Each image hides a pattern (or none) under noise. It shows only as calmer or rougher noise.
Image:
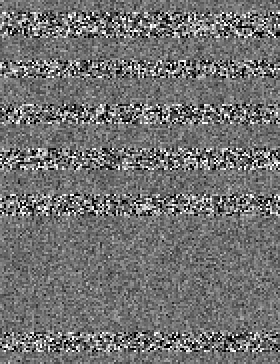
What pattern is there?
bands of rows
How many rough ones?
6
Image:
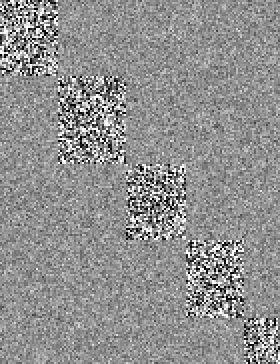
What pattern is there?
blocks along the diagonal
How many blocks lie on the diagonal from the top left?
5
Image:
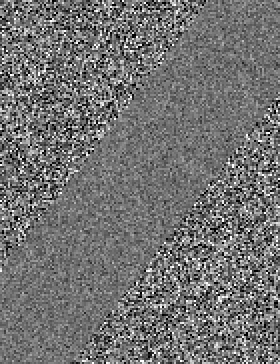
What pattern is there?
a diagonal band
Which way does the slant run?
bottom left to top right
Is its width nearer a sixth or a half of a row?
a half
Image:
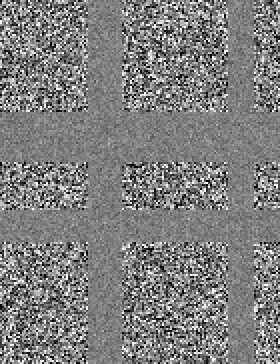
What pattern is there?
bands of rows crossing bands of columns
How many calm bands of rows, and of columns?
2 and 2
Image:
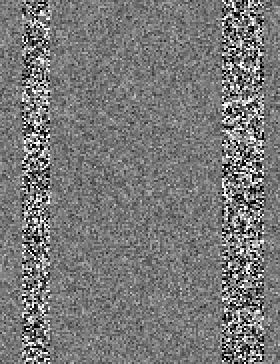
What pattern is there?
bands of columns
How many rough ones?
2
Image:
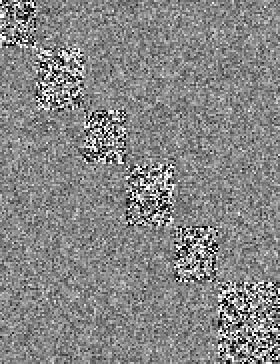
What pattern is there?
blocks along the diagonal
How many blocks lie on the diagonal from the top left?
6
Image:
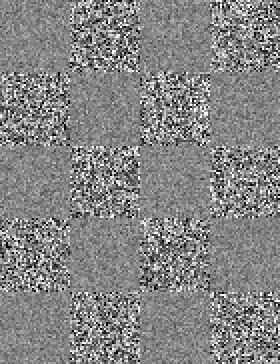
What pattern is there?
a checkerboard
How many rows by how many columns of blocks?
5 by 4
